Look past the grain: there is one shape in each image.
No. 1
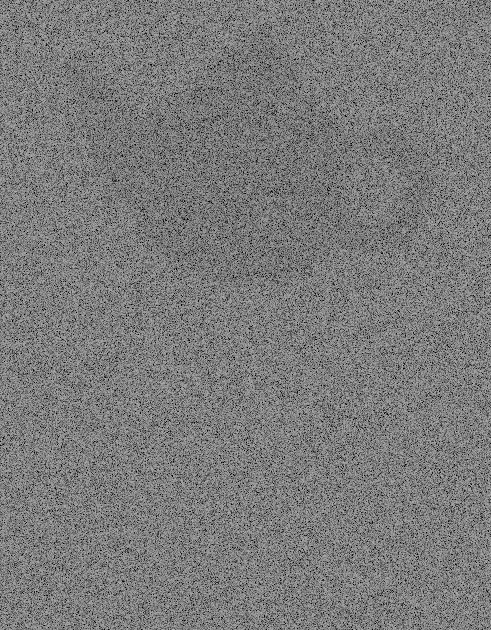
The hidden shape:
teapot
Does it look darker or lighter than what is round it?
darker
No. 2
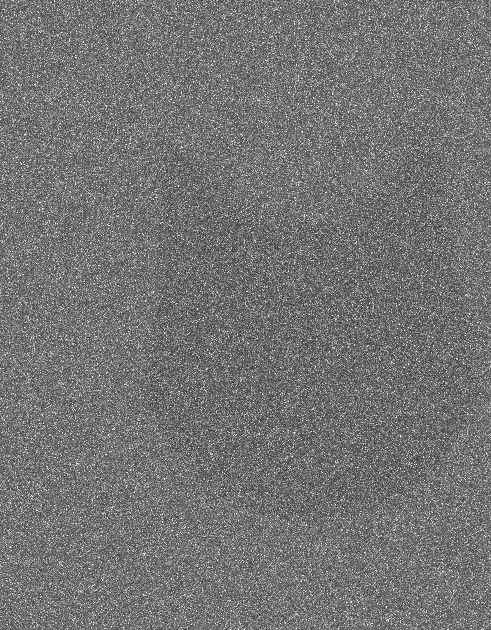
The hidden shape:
cat's head
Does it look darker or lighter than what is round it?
darker
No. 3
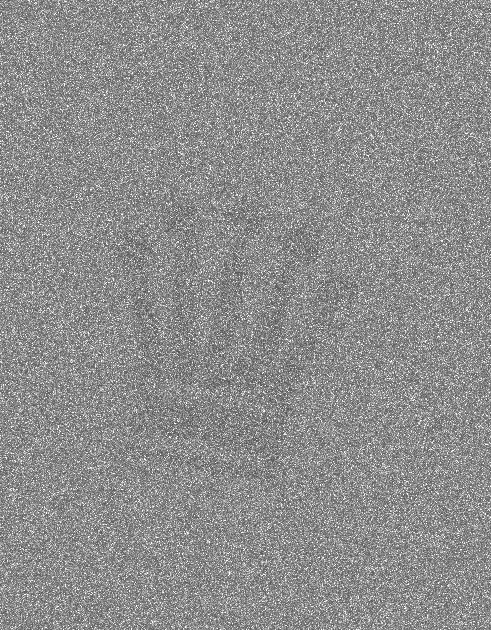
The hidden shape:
chess queen
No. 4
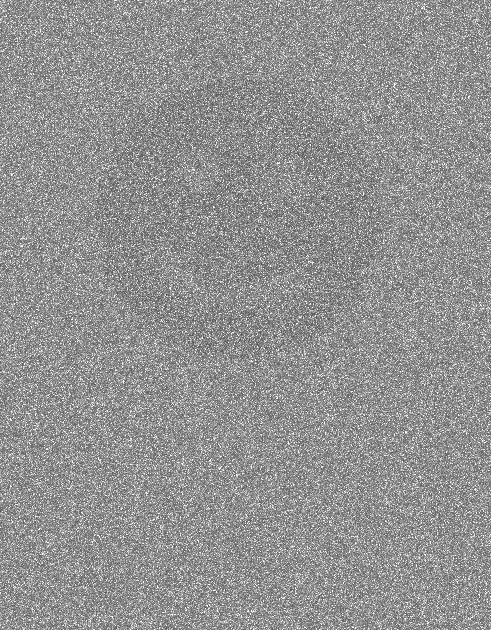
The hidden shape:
smiling face
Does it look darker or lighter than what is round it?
darker
